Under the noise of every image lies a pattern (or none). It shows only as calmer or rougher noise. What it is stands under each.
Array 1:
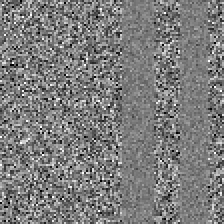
bands of columns
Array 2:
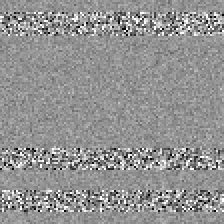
bands of rows
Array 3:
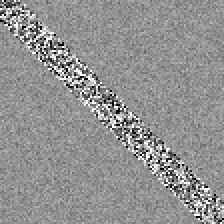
a diagonal band
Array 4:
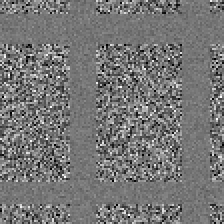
bands of rows crossing bands of columns
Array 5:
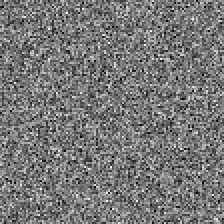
only noise
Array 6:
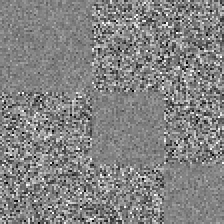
blocks along the diagonal
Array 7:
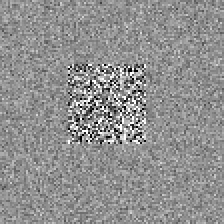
one block
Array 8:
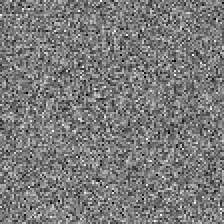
only noise
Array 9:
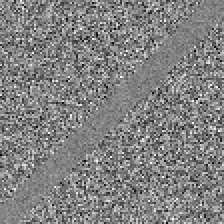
a diagonal band
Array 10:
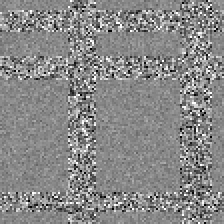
bands of rows crossing bands of columns
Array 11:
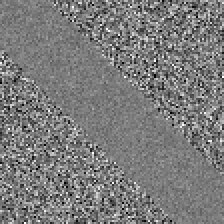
a diagonal band
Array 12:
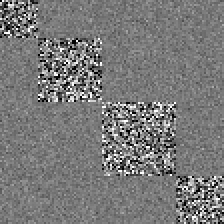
blocks along the diagonal
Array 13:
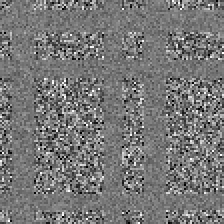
bands of rows crossing bands of columns
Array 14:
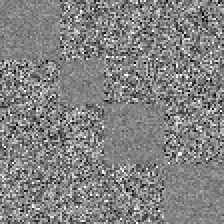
blocks along the diagonal
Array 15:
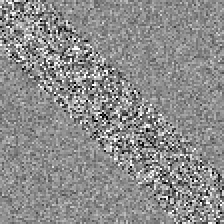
a diagonal band
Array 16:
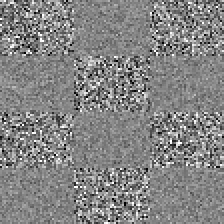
a checkerboard
